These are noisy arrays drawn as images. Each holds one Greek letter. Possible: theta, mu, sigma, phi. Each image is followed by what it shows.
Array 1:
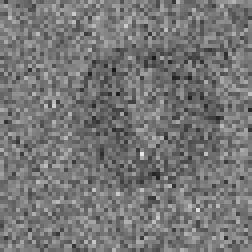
dark sigma
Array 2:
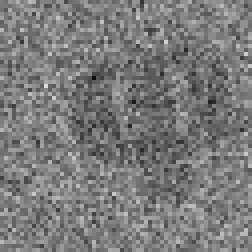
dark phi
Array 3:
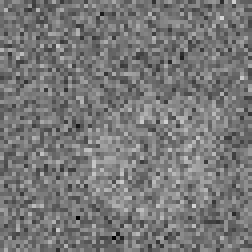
light sigma
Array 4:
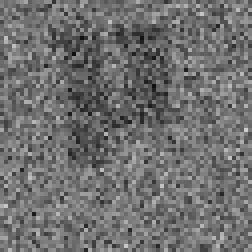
dark mu
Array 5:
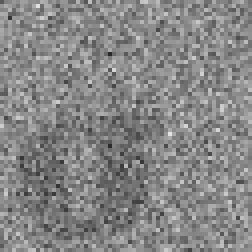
dark sigma
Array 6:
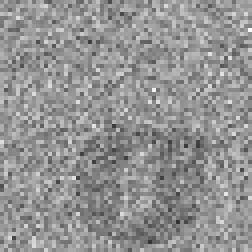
dark sigma
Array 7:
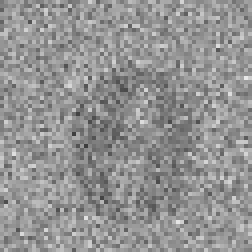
dark theta
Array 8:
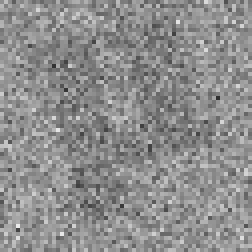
dark mu
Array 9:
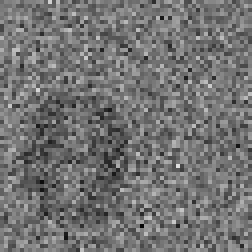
dark theta
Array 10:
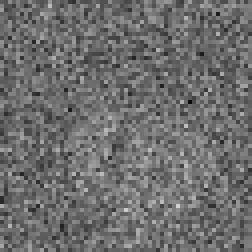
light phi
